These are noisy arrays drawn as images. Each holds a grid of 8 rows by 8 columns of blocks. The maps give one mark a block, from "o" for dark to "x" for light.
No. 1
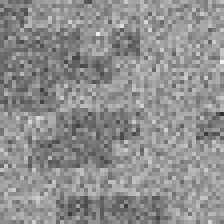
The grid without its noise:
oxxxxxxx
oooxoxxx
ooooxxxx
ooxxxxxx
xxoooxxo
xoooxxxx
xxxxxxxx
xxooooxx
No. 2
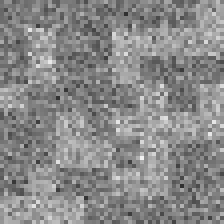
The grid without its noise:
ooooooox
oxooxxxx
oxooxooo
xooooxox
ooxoxxxx
ooxxoxoo
oxooxxoo
xxxooooo
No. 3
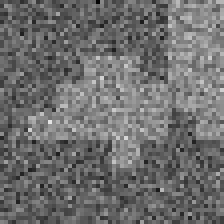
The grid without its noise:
ooooooxx
ooooooxx
oooxxoxx
ooxxxxxx
oxxxxxox
ooooxooo
oooooooo
oooooooo
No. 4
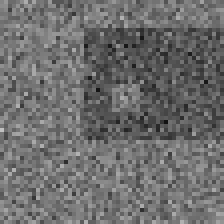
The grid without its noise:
xxxxxxxx
xxxooooo
xxxooooo
xxxoxooo
xxxooooo
xxxxxxxx
xxxxxxxx
xxxxxxxx
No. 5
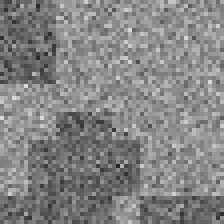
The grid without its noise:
ooxxxxxx
ooxxxxxx
ooxxxxxx
xxxxxxxx
xxooxxxx
xooooxxx
xooooxxx
ooooxooo
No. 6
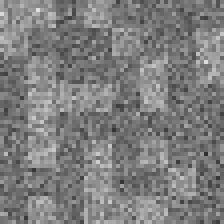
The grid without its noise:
xxoxoooo
xoooxoox
oxoooxox
oxxxoxoo
oxoooooo
oxoxoxoo
oooxooxo
oxoxxxoo
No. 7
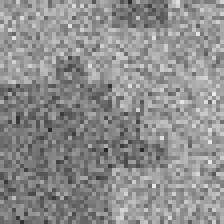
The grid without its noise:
xxxxooxx
xxxxxxxx
xxoxxxxx
ooooxxxx
oooooxxx
ooooooxx
ooooxxxx
ooooxxxx
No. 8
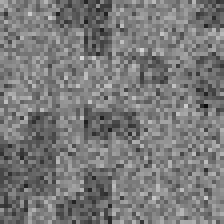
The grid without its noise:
xxooxxxo
xxxoxxxx
xxxxxoxo
xxxxxxxo
xoxooxxx
ooxxxxxx
ooxoxxxx
oxooxxxx
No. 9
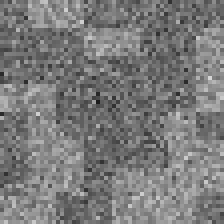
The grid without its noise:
oxxooooo
oooxxoox
ooooooox
xxooooox
oxooooxo
oxxoooxx
oxxoxxxx
xxooxxxo
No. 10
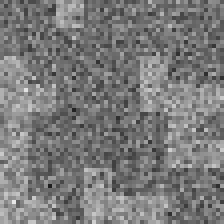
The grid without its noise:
ooxooooo
oooooooo
xooooxoo
xxoooxxx
xoooooxo
xoooooxx
xooxoooo
xxoxxxoo
